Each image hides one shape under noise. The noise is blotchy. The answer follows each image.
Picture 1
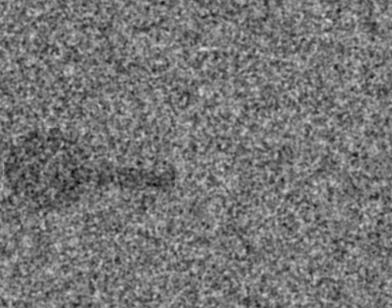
lollipop
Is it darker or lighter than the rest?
darker
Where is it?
middle left
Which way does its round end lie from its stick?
left
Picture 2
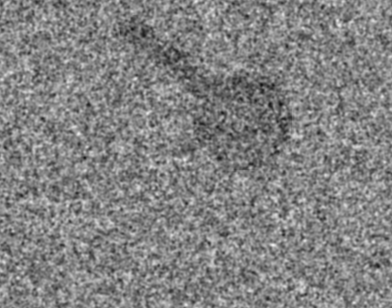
lollipop
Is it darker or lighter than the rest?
darker
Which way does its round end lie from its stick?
down and right
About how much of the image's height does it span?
half
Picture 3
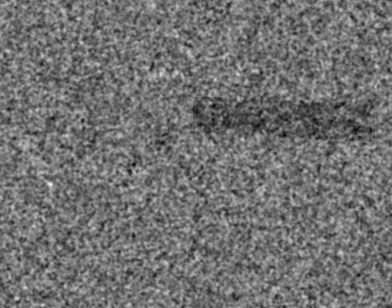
bar
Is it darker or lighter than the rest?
darker
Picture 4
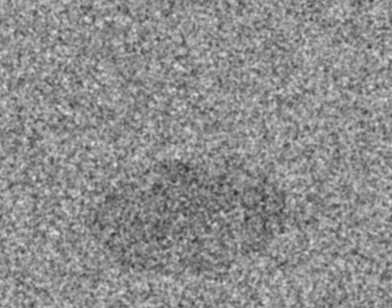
ellipse
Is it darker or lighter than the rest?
darker
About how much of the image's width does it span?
half
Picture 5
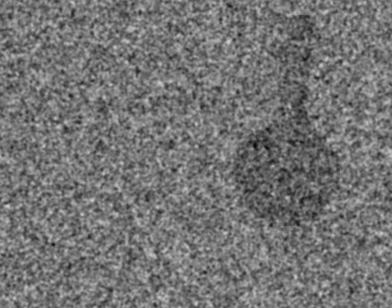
lollipop
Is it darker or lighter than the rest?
darker
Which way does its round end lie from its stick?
down
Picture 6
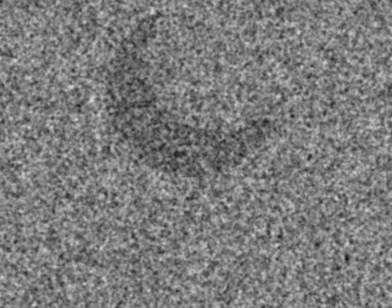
crescent
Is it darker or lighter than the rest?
darker
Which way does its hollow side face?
up and right
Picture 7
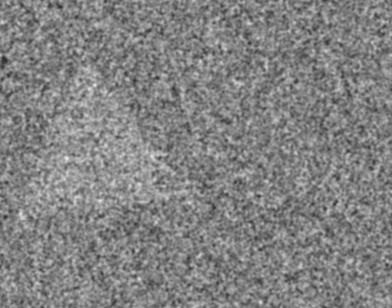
triangle
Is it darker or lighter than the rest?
lighter
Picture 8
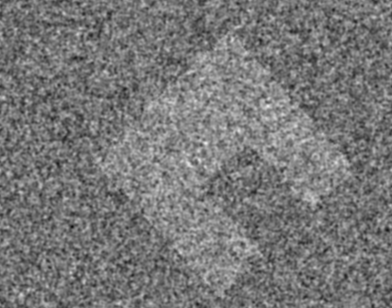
square with a notch
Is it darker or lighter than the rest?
lighter
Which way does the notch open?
down and right
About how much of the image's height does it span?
nearly all
